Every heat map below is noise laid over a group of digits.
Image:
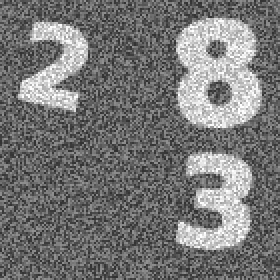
top left: 2; top right: 8; bottom right: 3
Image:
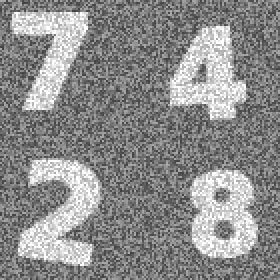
top left: 7; top right: 4; bottom left: 2; bottom right: 8
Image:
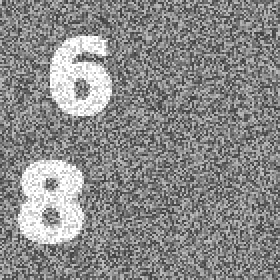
top left: 6; bottom left: 8
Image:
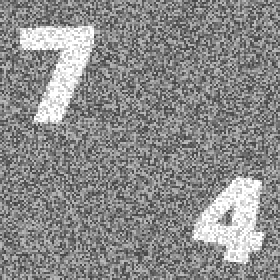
top left: 7; bottom right: 4
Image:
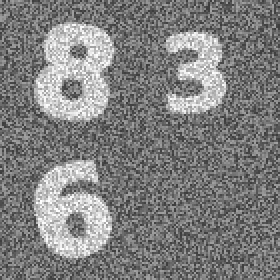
top left: 8; top right: 3; bottom left: 6
